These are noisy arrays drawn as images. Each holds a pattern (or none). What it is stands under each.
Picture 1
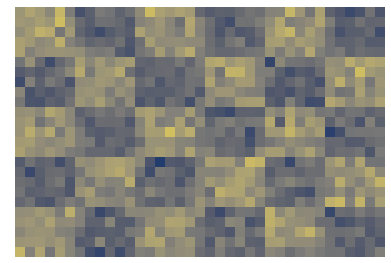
a checkerboard
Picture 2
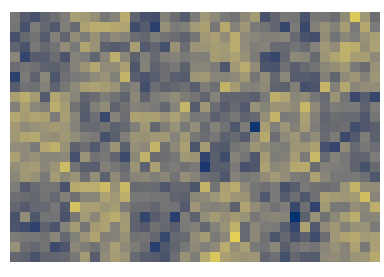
a checkerboard
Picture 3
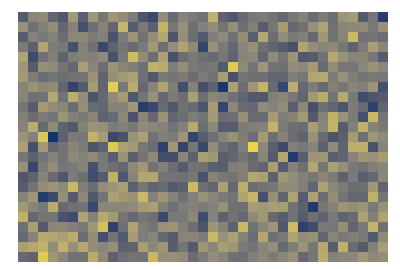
only noise
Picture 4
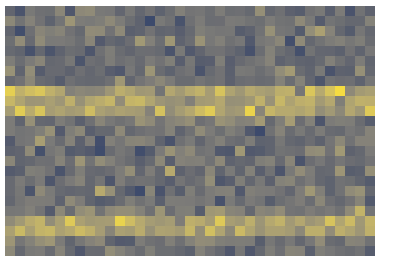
bands of rows
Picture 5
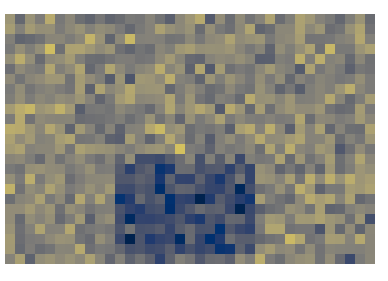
one block
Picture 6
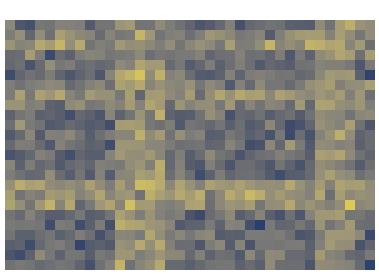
bands of rows crossing bands of columns
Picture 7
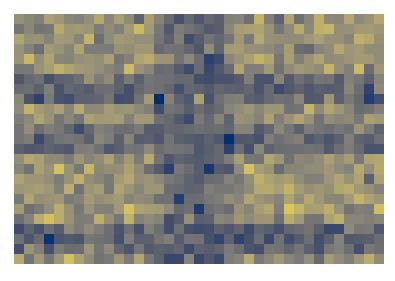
bands of rows crossing bands of columns
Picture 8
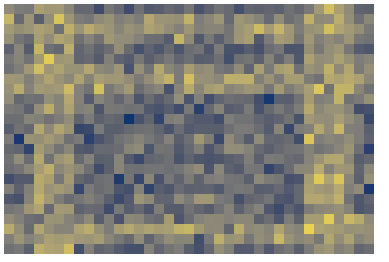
bands of rows crossing bands of columns
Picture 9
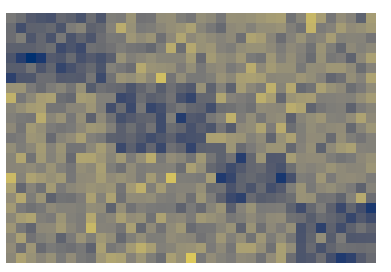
blocks along the diagonal
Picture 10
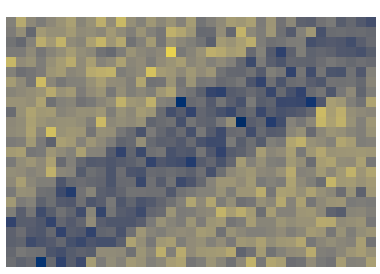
a diagonal band
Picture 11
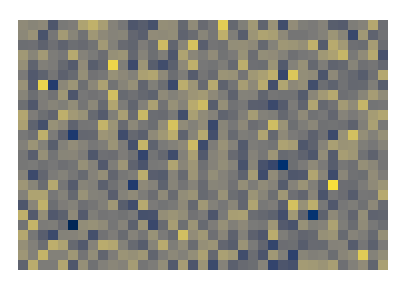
only noise
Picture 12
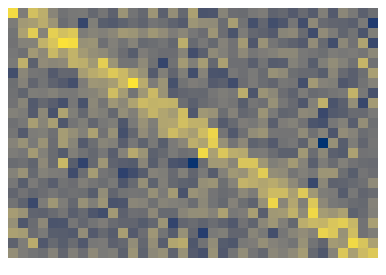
a diagonal band
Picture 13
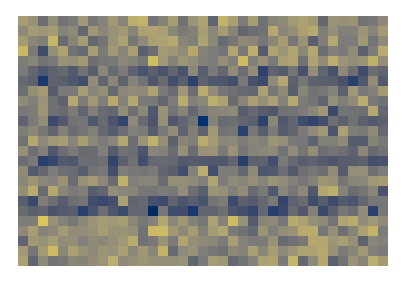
bands of rows
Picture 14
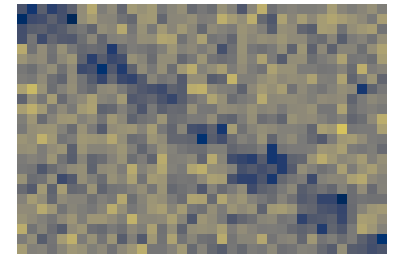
blocks along the diagonal
